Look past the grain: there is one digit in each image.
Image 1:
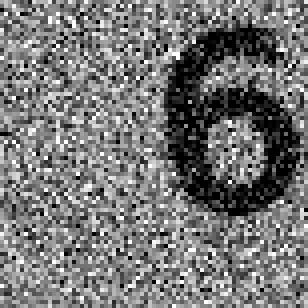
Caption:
dark 6
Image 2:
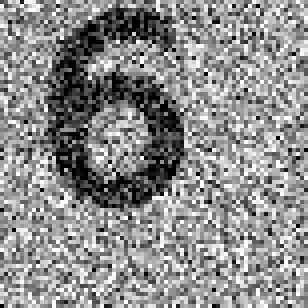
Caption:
dark 6
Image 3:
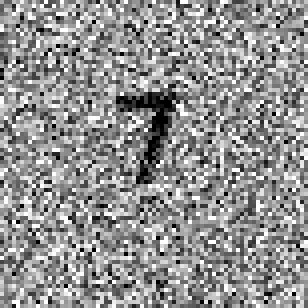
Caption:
dark 7, centre
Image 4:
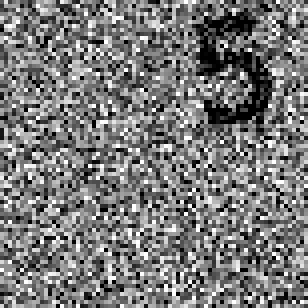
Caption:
dark 5, top right
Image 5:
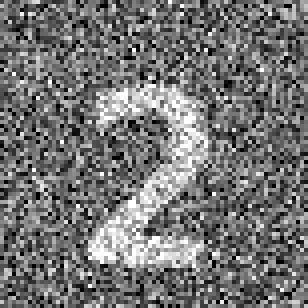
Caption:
light 2
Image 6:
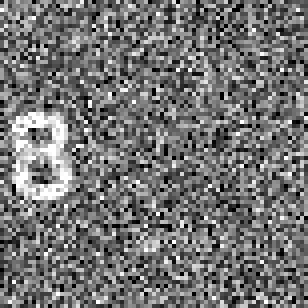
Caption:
light 8, middle left
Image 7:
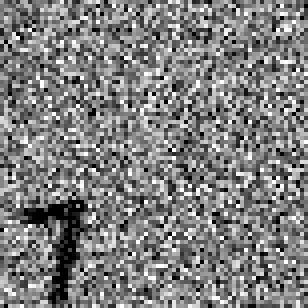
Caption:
dark 7, bottom left
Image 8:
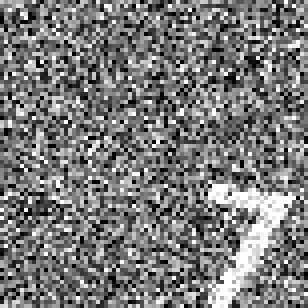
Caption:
light 7, bottom right
